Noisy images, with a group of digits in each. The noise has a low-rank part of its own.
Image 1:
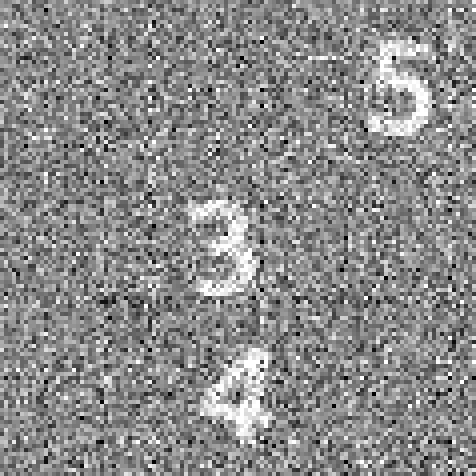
top right: 5; centre: 3; bottom middle: 4
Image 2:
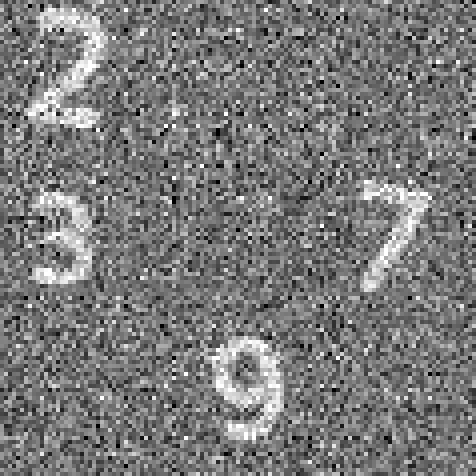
top left: 2; middle left: 3; middle right: 7; bottom middle: 9
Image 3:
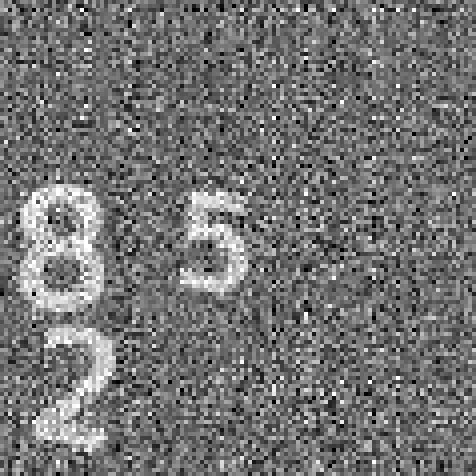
middle left: 8; centre: 5; bottom left: 2
